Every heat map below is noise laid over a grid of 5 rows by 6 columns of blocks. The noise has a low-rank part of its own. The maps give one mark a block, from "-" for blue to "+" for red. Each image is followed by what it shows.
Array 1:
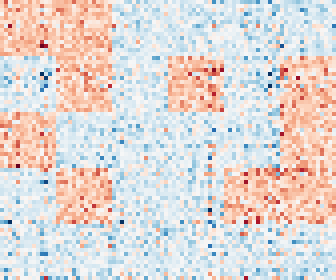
+ + - - - -
- + - + - +
+ - - - - +
- + - - + +
- - - - - -
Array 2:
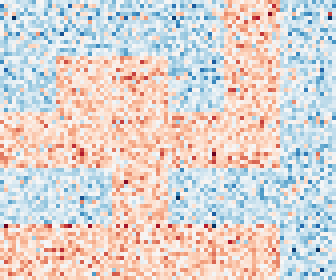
- - - - + -
- + + - + -
+ + + + + -
- - + - - -
+ + + + + -
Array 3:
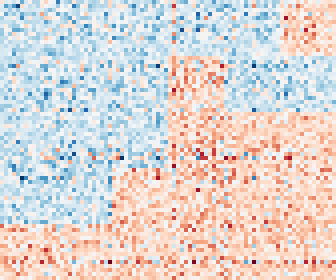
- - - - - +
- - - + - -
- - - + + +
- - + + + +
+ + + + + +
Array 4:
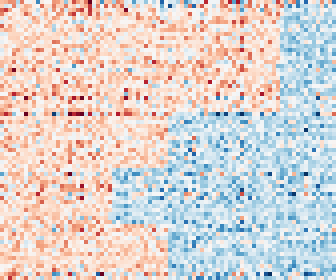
+ + + + + -
+ + + + + -
+ + + - - -
+ + - - - -
+ + + - - -
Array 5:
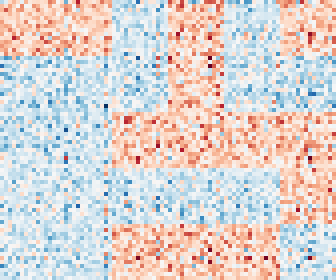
+ + - + - +
- - - + - -
- - + + + +
- - - - - +
- - + + + -
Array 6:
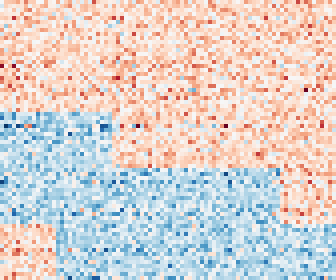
+ + + + + +
+ + + + + +
- - + + + +
- - - - - +
+ - - - - -
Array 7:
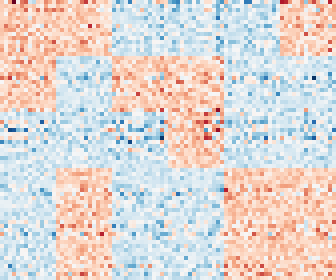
+ + - - - +
+ - + + - -
- - - + - -
- + - - + +
- + - - + +
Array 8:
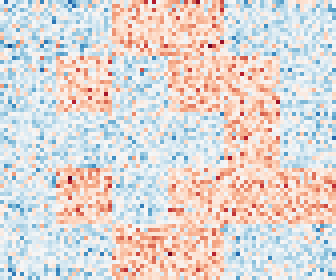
- - + + - -
- + - + + -
- - - - + -
- + - + + +
- - + + - -
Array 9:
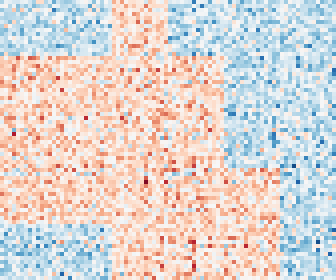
- - + - - -
+ + + + - -
+ + + + - -
+ + + + + -
- - + + + -
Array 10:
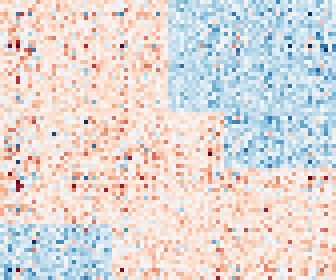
+ + + - - -
+ + + - - -
+ + + + - -
+ + + + + +
- - + + + +
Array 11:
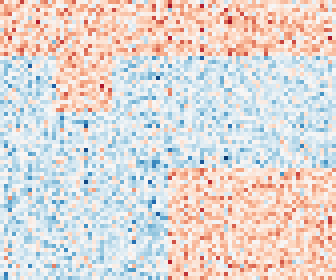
+ + + + + +
- + - - - -
- - - - - -
- - - + + +
- - - + + +
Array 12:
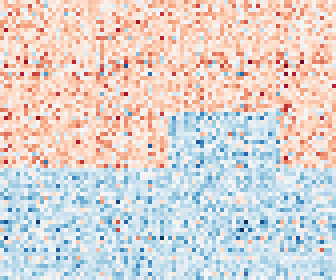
+ + + + + +
+ + + + + +
+ + + - - +
- - - - - -
- - - - - -
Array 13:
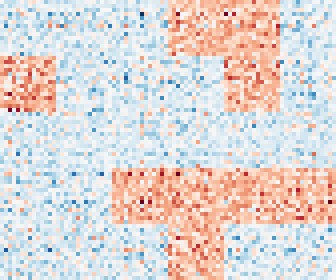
- - - + + -
+ - - - + -
- - - - - -
- - + + + +
- - - + - -
